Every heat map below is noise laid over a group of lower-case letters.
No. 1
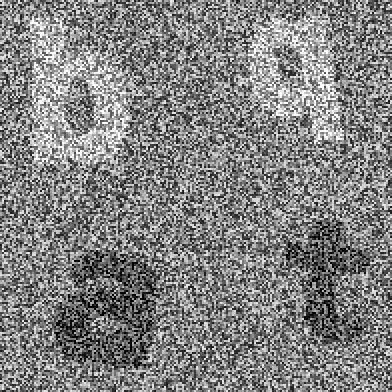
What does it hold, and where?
top left: light b; top right: light q; bottom left: dark a; bottom right: dark t
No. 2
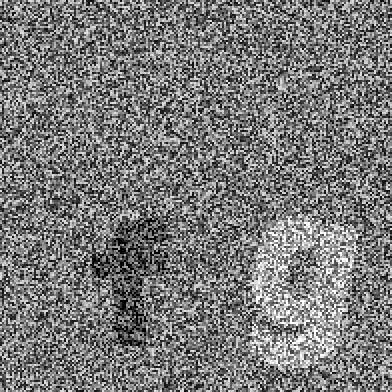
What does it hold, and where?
bottom left: dark f; bottom right: light g
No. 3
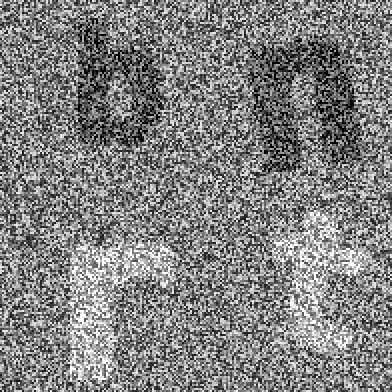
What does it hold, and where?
top left: dark b; top right: dark n; bottom left: light r; bottom right: light t
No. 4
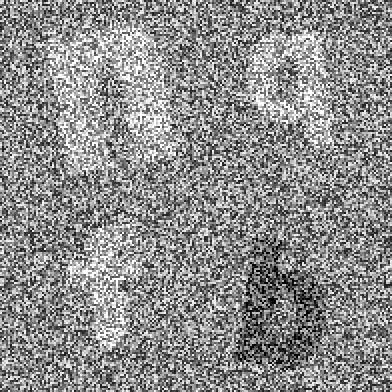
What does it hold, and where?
top left: light n; top right: light q; bottom left: light f; bottom right: dark b
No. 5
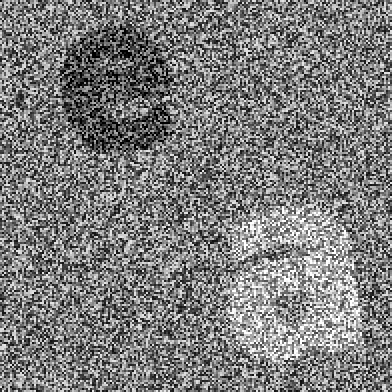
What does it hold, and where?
top left: dark e; bottom right: light a
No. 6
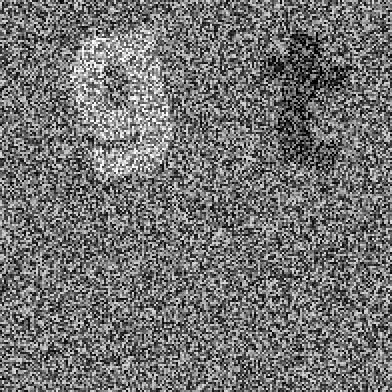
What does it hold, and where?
top left: light g; top right: dark t
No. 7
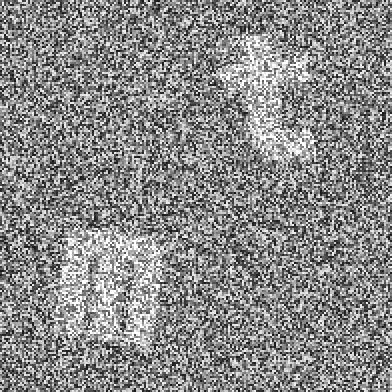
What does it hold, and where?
top right: light t; bottom left: light m
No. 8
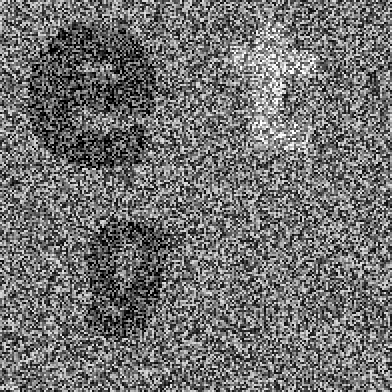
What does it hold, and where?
top left: dark e; top right: light t; bottom left: dark g
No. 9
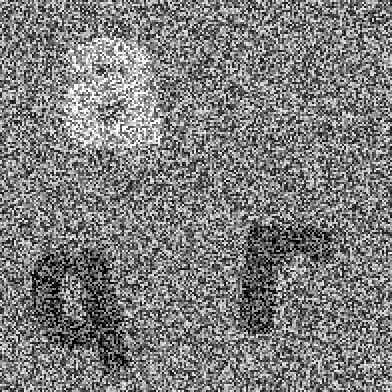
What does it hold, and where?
top left: light a; bottom left: dark q; bottom right: dark r
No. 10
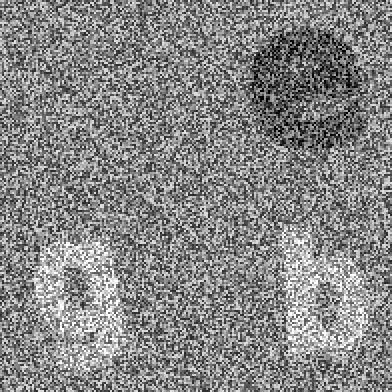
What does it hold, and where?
top right: dark e; bottom left: light g; bottom right: light b
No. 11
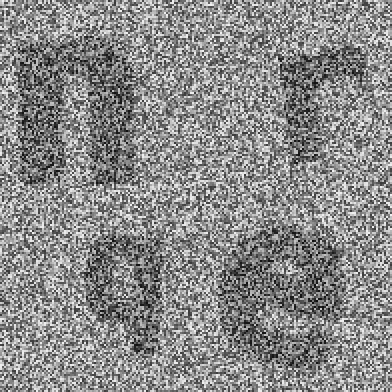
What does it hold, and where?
top left: dark n; top right: dark r; bottom left: dark q; bottom right: dark e
